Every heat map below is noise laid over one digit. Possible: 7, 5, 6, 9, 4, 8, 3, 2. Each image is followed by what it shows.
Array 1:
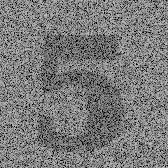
dark 5
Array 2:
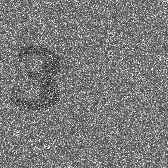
dark 3, middle left
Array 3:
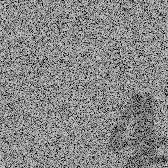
dark 4, bottom right
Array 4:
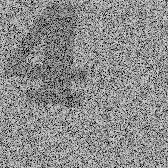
dark 4
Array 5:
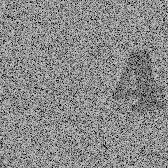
dark 4, middle right
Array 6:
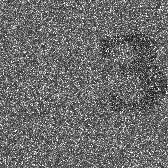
dark 3
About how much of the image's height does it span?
half
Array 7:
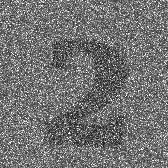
dark 2
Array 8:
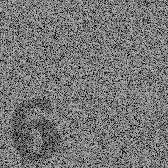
dark 6, bottom left
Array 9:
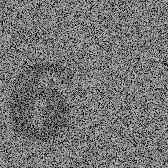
dark 6
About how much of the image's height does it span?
half
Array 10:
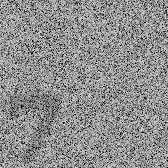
dark 7, bottom left
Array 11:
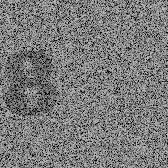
dark 8, middle left
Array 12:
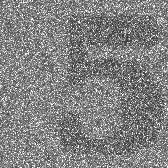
dark 5
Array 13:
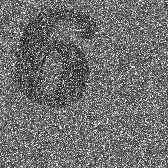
dark 6
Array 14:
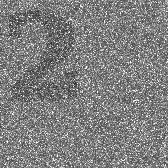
dark 2
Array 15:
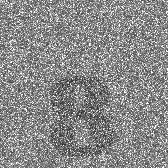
dark 8
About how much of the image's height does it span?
half
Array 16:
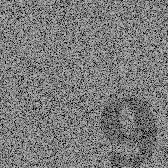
dark 9, bottom right
